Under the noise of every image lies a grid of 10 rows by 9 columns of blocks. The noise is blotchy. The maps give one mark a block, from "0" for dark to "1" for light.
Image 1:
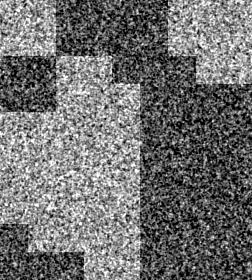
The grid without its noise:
110000111
110000111
001100011
001110000
111110000
111110000
111110000
111110000
011110000
000110000
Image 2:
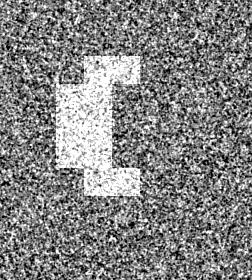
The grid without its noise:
000000000
000000000
000110000
001100000
001100000
001100000
000110000
000000000
000000000
000000000
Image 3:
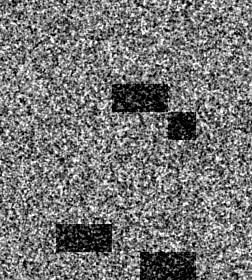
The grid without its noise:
111111111
111111111
111111111
111100111
111111011
111111111
111111111
111111111
110011111
111110011
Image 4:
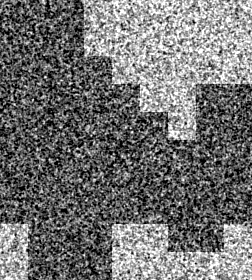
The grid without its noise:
000111111
000111111
000011111
000001100
000000100
000000000
000000000
000000000
100011001
100011111
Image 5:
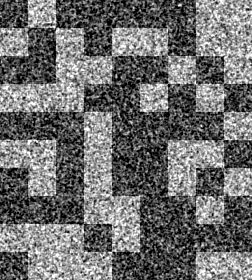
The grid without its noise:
010000011
101011011
001100101
111001010
000100001
110100110
010100101
000110010
111010000
011100011
